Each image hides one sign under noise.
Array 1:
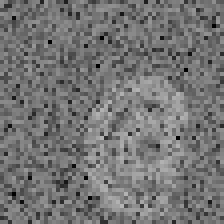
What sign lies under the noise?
at sign
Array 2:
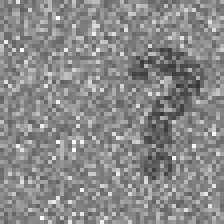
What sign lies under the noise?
question mark
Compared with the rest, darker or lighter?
darker
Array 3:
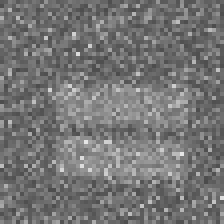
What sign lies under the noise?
equals sign
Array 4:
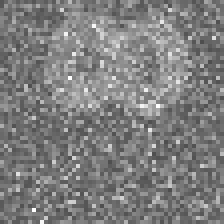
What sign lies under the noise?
infinity sign
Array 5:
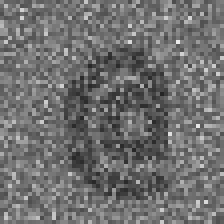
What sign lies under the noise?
at sign
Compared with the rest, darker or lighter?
darker
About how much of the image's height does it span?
two thirds
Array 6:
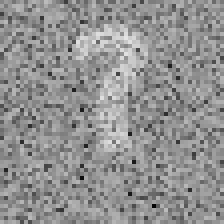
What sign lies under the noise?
question mark
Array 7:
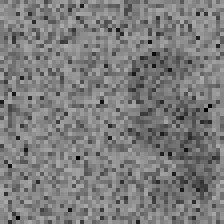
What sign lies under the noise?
section sign
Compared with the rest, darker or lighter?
darker
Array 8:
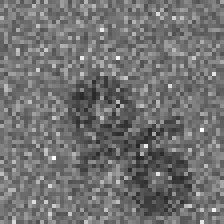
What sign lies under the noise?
percent sign
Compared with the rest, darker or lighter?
darker
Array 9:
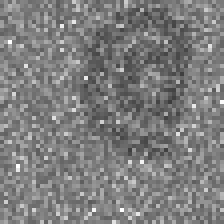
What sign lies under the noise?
at sign
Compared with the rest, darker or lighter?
darker
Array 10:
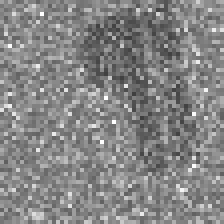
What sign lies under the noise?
pilcrow
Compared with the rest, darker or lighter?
darker
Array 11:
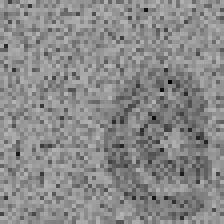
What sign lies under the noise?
at sign
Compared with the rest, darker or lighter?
darker
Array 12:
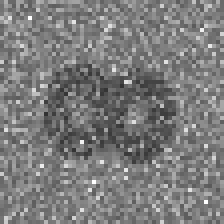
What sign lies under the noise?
infinity sign
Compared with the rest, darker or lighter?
darker
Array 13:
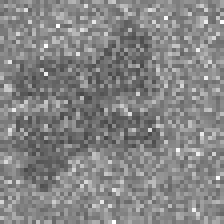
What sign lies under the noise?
not-equal sign
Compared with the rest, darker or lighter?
darker
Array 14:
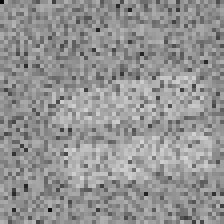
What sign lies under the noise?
equals sign
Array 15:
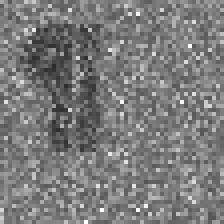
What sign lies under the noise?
pilcrow
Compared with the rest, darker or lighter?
darker
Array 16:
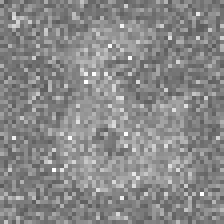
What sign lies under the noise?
ampersand
